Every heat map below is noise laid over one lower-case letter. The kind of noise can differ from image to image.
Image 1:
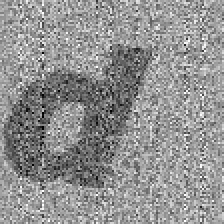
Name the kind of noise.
columns of uneven size
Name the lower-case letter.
d
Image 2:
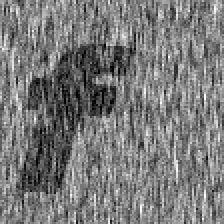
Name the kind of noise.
streaked along the columns
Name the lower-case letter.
f
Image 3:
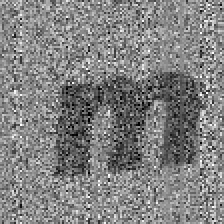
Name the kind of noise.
columns of uneven size
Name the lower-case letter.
m
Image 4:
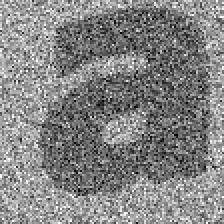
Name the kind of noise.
independent entries
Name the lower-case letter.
a
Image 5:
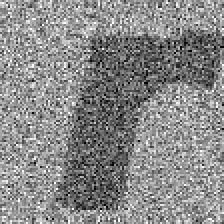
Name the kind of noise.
low rank plus noise
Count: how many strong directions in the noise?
one
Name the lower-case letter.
r
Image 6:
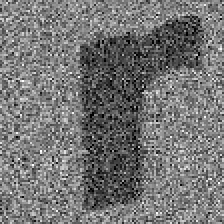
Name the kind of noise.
low rank plus noise
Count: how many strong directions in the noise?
two
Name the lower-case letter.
r
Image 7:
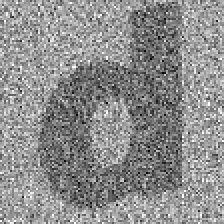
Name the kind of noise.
low rank plus noise
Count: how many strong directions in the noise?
five to eight
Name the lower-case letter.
d
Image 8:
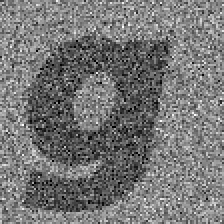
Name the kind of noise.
independent entries
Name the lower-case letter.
g
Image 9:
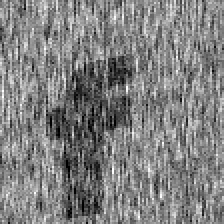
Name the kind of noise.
streaked along the columns
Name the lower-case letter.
f
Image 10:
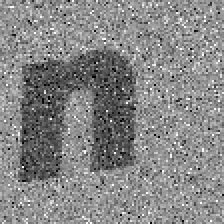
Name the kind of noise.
heavy tails
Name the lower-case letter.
n
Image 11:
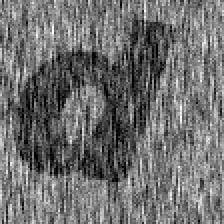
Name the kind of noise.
streaked along the columns
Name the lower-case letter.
d
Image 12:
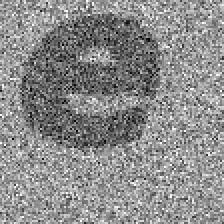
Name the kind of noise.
independent entries
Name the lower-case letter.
e
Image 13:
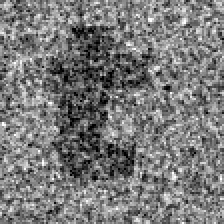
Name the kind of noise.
blotchy
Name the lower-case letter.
t
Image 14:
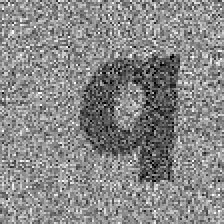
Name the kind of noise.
low rank plus noise
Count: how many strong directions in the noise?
two
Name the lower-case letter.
q
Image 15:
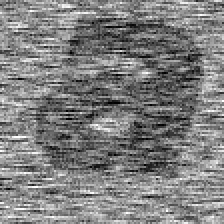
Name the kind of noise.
streaked along the rows
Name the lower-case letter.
a
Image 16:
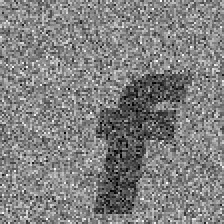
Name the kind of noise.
independent entries
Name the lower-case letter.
f
